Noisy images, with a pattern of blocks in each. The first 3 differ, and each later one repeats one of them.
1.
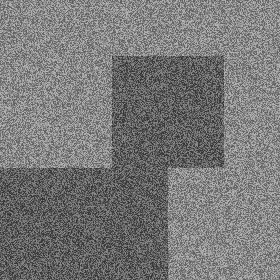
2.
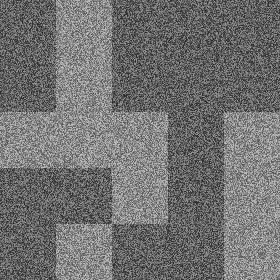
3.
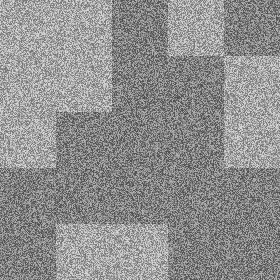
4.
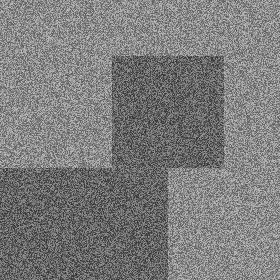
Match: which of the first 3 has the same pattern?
1
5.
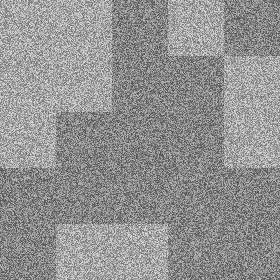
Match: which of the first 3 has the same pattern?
3
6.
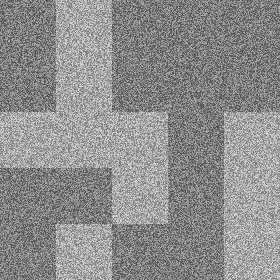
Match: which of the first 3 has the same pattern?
2
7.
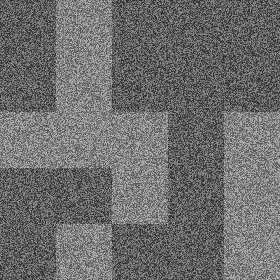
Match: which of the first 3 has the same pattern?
2
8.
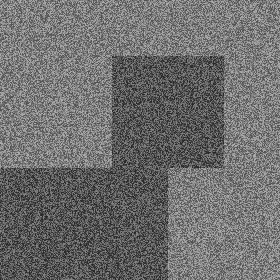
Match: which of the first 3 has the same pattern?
1
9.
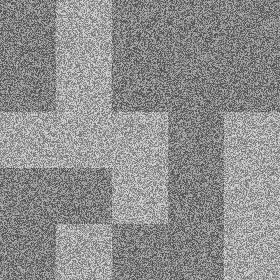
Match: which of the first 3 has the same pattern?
2
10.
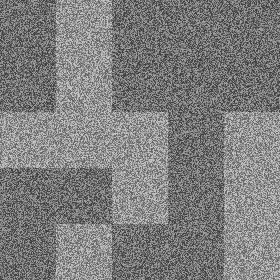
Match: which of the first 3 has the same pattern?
2
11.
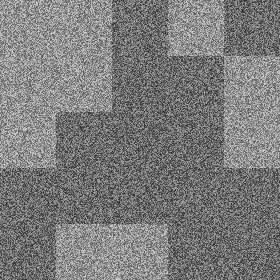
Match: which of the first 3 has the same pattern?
3
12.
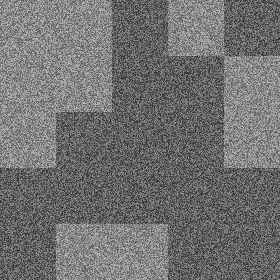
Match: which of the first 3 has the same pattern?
3
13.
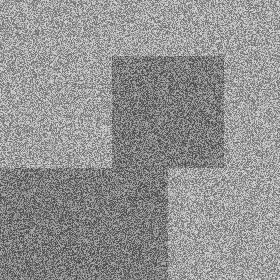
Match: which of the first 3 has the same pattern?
1
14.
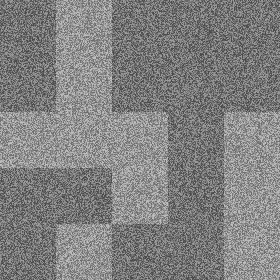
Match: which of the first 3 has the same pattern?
2
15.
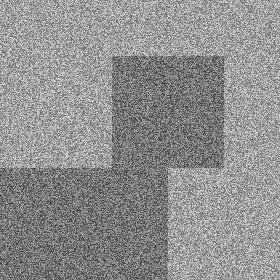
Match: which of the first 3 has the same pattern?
1
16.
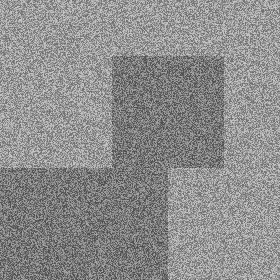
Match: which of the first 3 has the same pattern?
1
